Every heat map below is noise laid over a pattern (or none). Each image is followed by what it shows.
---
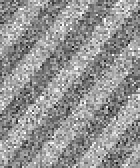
diagonal stripes
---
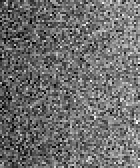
a smooth slope
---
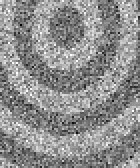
rings round one point
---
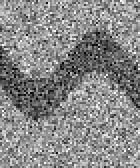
a wavy band
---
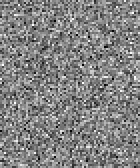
only noise
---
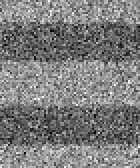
horizontal stripes
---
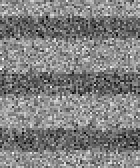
horizontal stripes
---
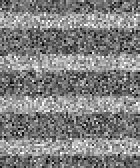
horizontal stripes
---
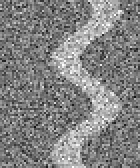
a wavy band
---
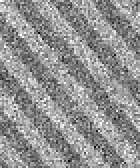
diagonal stripes
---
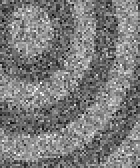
rings round one point
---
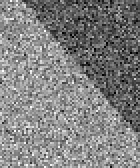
a sharp edge
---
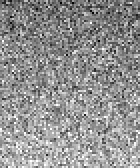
a smooth slope
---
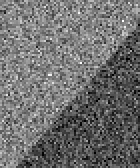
a sharp edge
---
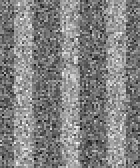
vertical stripes
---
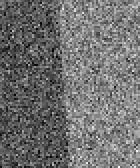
a sharp edge
